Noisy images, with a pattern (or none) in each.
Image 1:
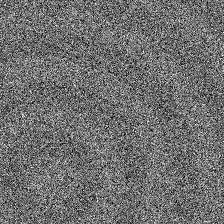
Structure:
rings round one point
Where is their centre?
bottom left
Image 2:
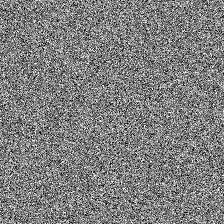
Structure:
only noise
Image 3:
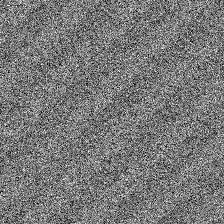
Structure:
diagonal stripes
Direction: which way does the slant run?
bottom left to top right
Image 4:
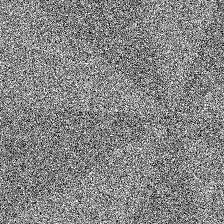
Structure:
spokes from one point
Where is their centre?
middle right
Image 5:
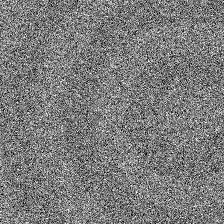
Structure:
rings round one point
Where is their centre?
middle right
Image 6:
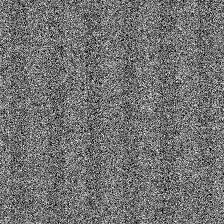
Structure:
vertical stripes
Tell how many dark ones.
6
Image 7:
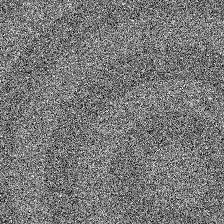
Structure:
rings round one point
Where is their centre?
bottom right
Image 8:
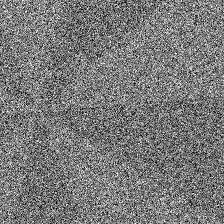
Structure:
spokes from one point
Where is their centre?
middle left
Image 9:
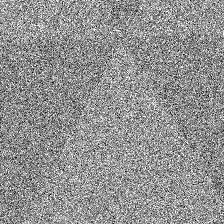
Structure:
spokes from one point
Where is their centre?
top middle
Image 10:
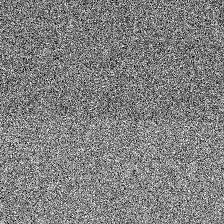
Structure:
a sharp edge
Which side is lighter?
bottom
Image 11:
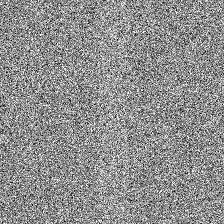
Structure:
one vertical stripe
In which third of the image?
middle
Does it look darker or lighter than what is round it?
lighter
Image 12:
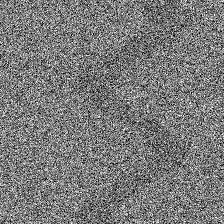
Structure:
a wavy band
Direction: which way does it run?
top to bottom
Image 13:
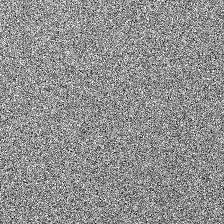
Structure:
a smooth slope
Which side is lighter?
top left
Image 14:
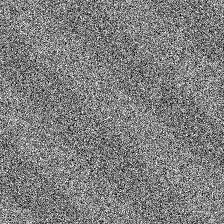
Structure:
diagonal stripes
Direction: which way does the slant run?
top left to bottom right
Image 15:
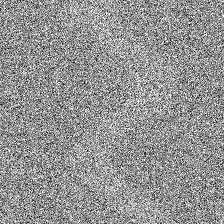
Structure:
a wavy band
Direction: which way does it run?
top to bottom
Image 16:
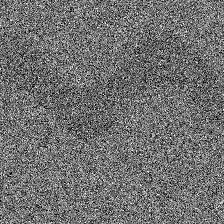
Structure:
a wavy band
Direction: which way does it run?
left to right
